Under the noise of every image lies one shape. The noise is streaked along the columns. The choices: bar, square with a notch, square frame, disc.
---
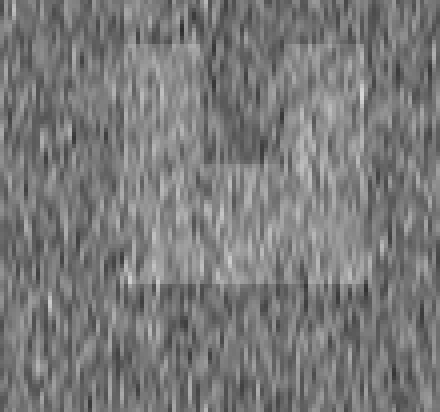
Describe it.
light square with a notch
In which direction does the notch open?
up
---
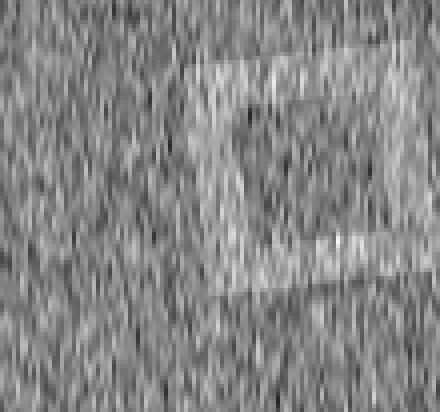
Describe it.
light square frame
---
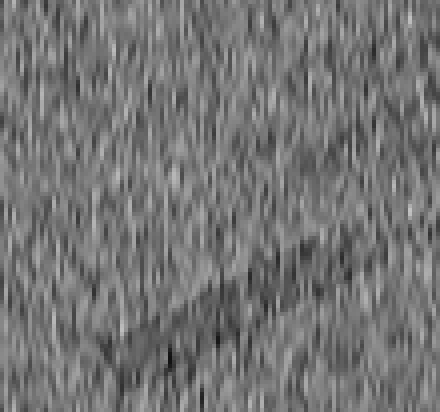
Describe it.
dark bar
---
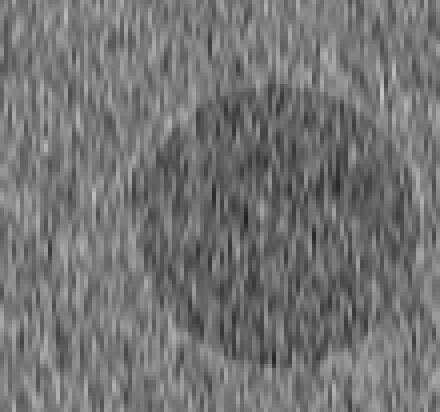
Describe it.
dark disc
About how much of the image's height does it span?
two thirds
